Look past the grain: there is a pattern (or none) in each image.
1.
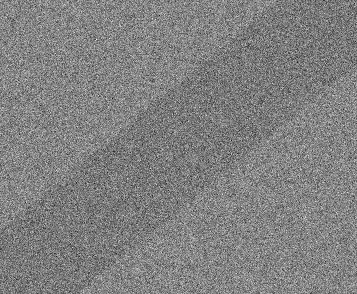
a diagonal band
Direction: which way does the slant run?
bottom left to top right
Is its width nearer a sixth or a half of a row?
a half
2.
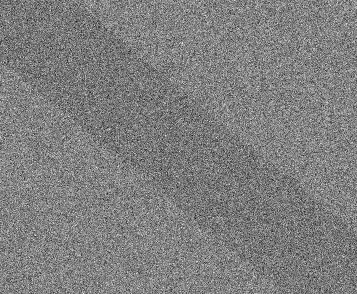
a diagonal band
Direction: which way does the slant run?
top left to bottom right
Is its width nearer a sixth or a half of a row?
a half
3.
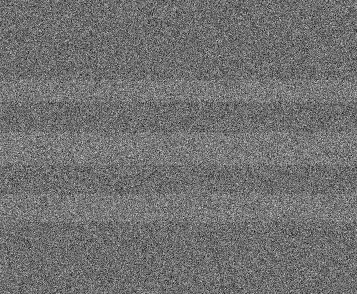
bands of rows
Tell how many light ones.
3
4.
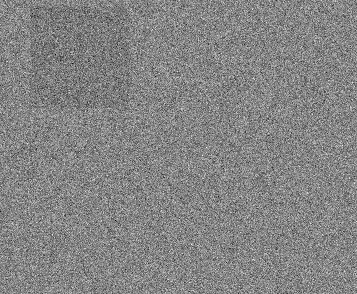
one block
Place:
top left
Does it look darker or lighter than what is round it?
darker
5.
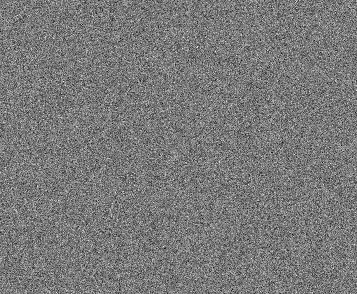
only noise
